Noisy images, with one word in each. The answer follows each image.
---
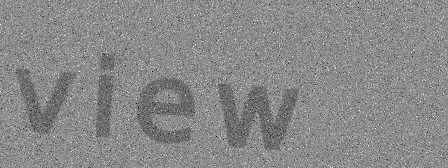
view
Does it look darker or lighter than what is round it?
darker
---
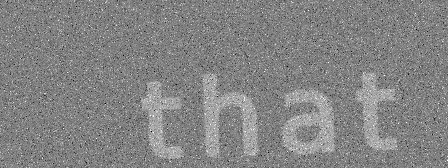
that
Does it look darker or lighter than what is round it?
lighter
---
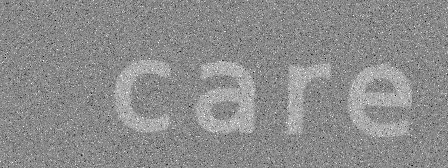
care
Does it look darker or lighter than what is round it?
lighter
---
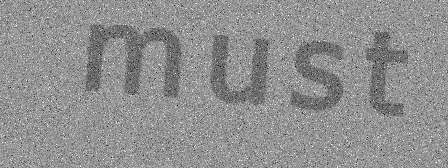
must
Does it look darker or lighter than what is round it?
darker
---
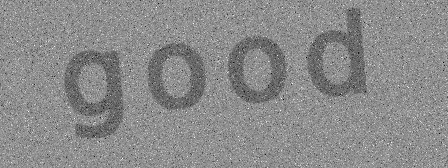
good
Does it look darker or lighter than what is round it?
darker
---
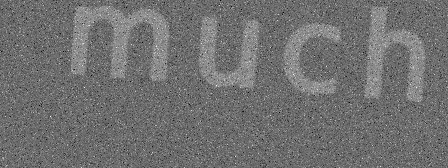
much
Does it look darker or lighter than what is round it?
lighter
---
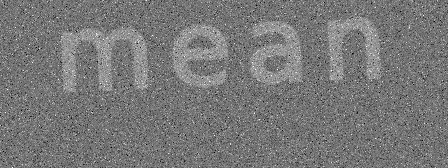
mean
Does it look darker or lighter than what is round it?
lighter
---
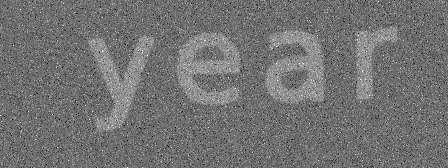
year
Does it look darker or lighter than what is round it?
lighter
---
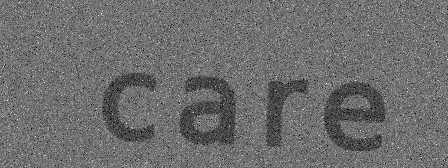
care
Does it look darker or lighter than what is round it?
darker
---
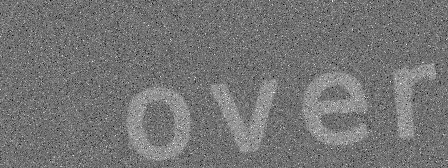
over
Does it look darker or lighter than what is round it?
lighter
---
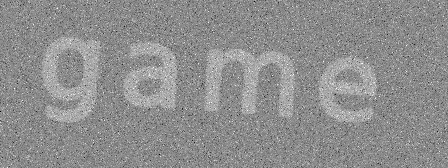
game
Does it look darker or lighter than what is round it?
lighter
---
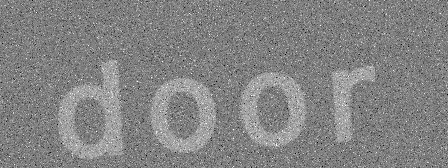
door
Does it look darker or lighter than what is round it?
lighter
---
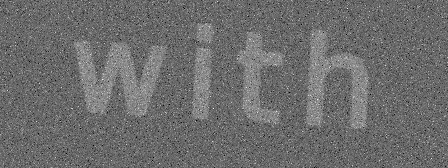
with
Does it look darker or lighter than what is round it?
lighter
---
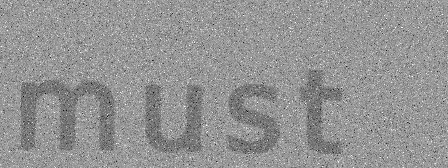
must
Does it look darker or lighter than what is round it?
darker
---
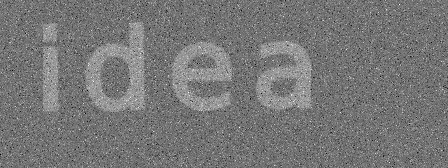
idea
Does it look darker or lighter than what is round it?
lighter
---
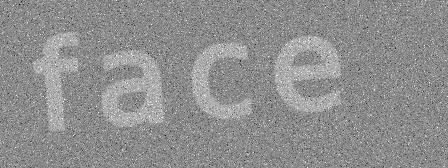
face
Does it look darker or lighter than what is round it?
lighter
